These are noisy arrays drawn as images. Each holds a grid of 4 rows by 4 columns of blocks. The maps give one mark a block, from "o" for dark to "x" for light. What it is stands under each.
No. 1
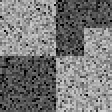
x x o o
x x o x
o o x x
o o x x
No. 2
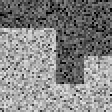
o o o o
x x o o
x x o x
x x x x
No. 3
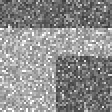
o o o o
x x x x
x x o o
x x o o
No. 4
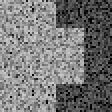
x x o o
x x x o
x x x o
x x o o
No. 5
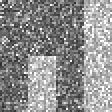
o o o x
o o o x
o x o x
o x o x
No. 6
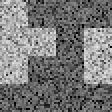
x o o o
x x o x
x o o x
o o o o
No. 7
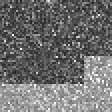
o o o o
o o o o
o o o x
x x x x
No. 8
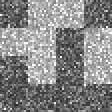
o x x o
x x o x
o x o x
o o o o
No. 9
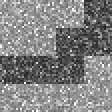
x x x o
x x o o
o o o x
x x x x
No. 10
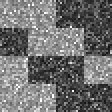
x x o o
o x x o
x o o x
x x o o
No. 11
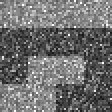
x x x x
o o o o
o x x o
x x o o
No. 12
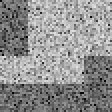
o x x x
o x x x
x x x o
o o o o
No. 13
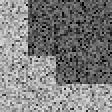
x o o o
x o o o
x x o o
x x x x
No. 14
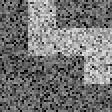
o x o o
o x x x
o o o x
o o o o
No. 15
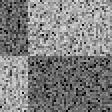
o x x x
o x x x
x o o o
x o o o
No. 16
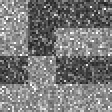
x o o o
x o x x
o x o o
x x x x
